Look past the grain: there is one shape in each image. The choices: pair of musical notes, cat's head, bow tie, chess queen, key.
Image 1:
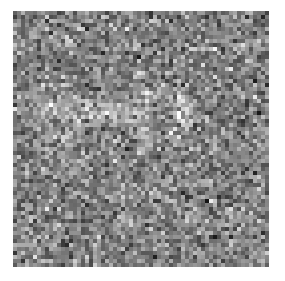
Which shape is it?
key
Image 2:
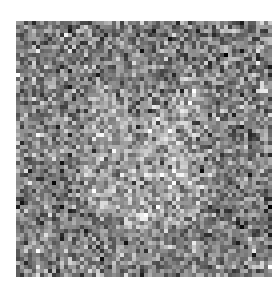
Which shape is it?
cat's head
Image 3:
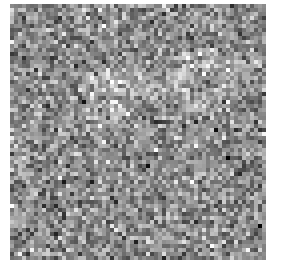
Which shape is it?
key
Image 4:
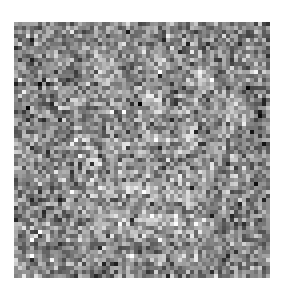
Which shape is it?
chess queen
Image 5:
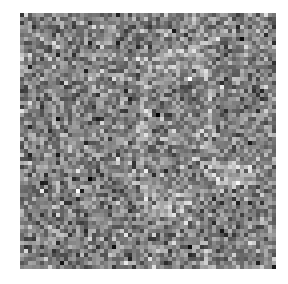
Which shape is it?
pair of musical notes
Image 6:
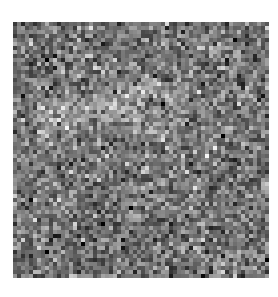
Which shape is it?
key
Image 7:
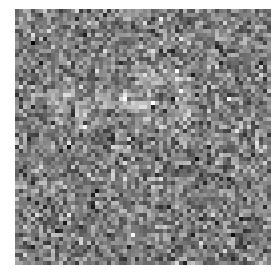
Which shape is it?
key
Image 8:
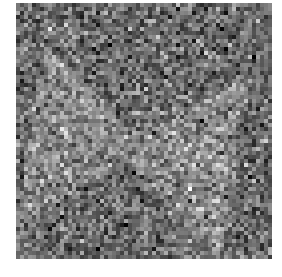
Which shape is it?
bow tie
